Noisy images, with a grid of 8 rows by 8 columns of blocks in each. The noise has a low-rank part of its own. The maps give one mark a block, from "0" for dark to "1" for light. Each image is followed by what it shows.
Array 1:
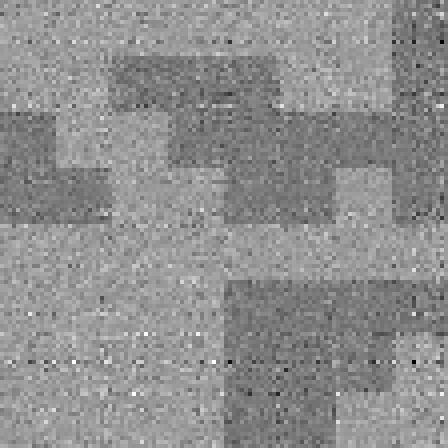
11111110
11000110
01100000
00110010
11111111
11110000
11110001
11110011
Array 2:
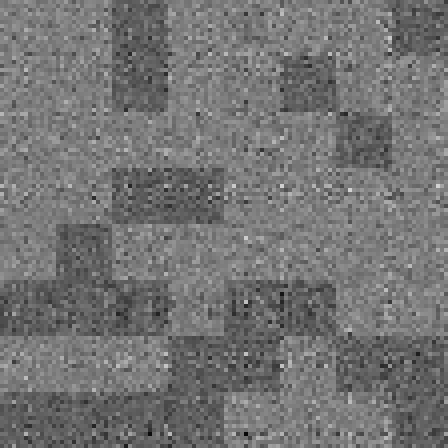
11011110
11011011
11111101
11001111
10111111
00010011
11100100
00001110
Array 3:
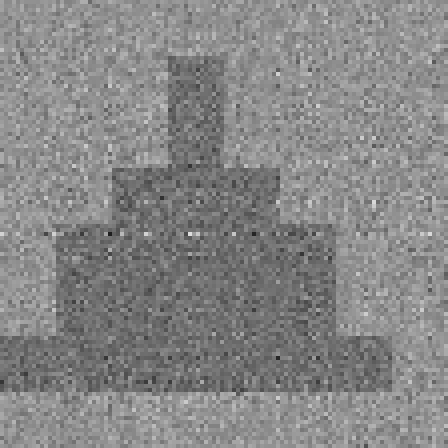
11111111
11101111
11101111
11000111
10000011
10000011
00000001
11111111
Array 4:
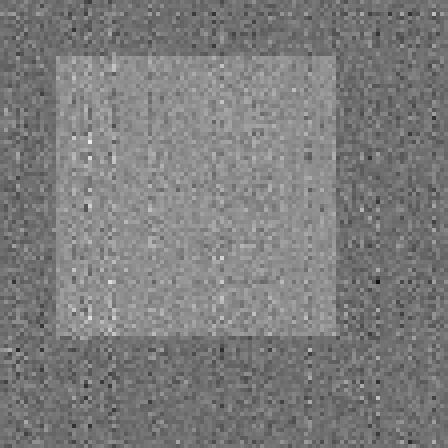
00000000
01111100
01111100
01111100
01111100
01111100
00000000
00000000
